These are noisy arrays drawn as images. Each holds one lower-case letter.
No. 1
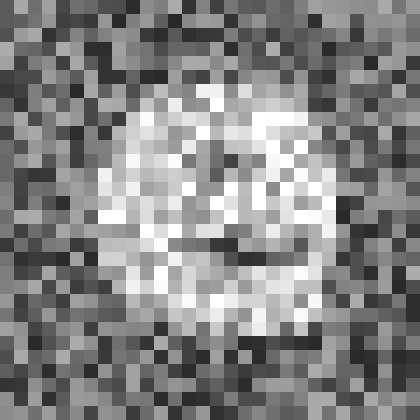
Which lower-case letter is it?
e
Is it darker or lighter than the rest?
lighter
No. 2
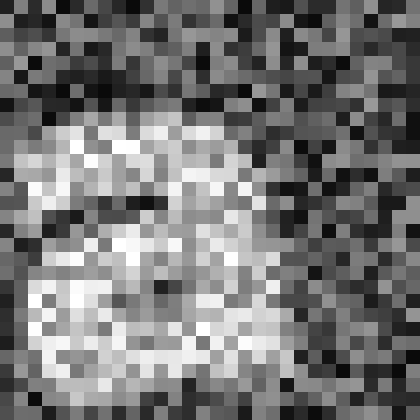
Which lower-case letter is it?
a
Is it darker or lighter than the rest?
lighter
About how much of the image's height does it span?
two thirds
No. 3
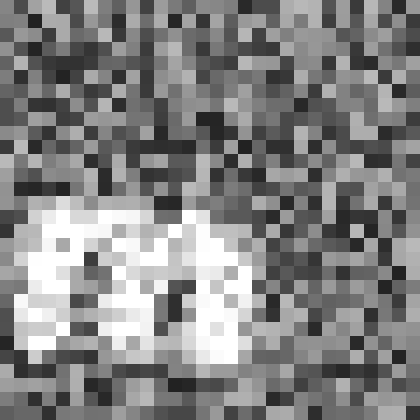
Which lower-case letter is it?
m
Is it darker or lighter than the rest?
lighter
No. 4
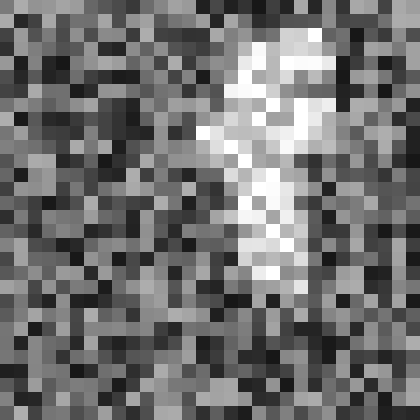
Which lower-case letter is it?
f
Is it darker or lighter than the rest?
lighter
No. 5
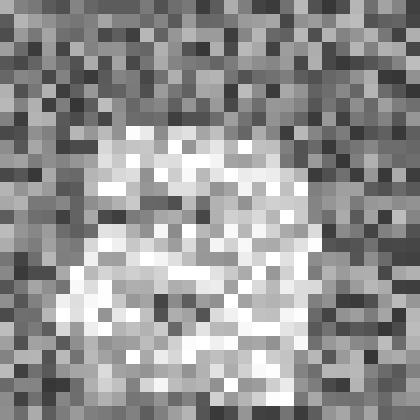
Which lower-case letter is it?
a
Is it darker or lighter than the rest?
lighter
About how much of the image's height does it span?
two thirds
